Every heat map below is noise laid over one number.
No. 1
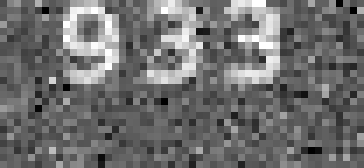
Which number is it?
933
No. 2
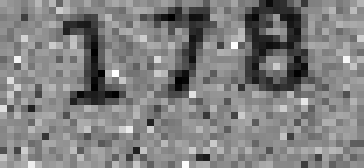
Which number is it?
178
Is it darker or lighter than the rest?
darker
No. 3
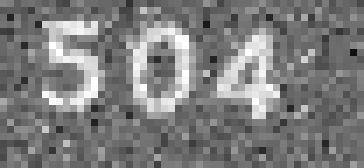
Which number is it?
504
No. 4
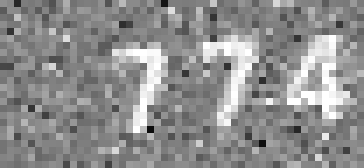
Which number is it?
774
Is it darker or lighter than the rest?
lighter
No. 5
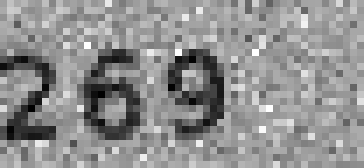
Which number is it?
269
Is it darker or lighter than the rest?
darker
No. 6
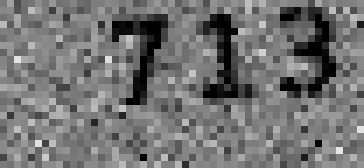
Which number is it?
713
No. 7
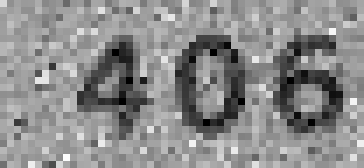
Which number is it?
406
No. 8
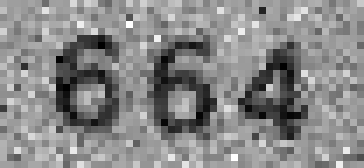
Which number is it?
664
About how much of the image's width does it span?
two thirds
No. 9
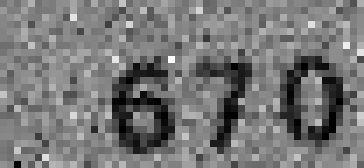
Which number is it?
670
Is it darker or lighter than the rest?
darker
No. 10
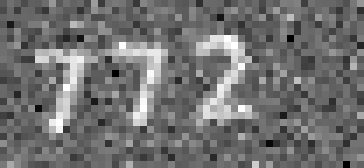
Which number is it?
772
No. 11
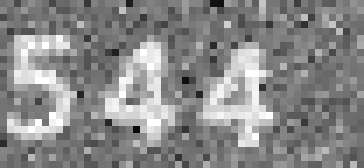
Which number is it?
544
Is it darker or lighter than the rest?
lighter
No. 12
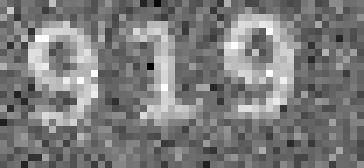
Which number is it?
919
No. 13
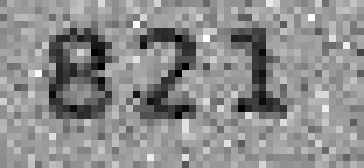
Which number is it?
821
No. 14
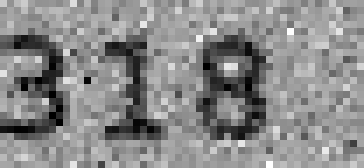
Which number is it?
318
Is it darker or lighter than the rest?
darker
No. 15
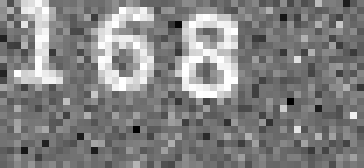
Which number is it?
168
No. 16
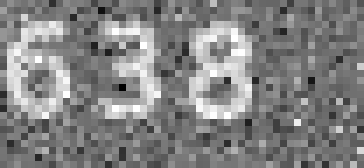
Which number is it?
638
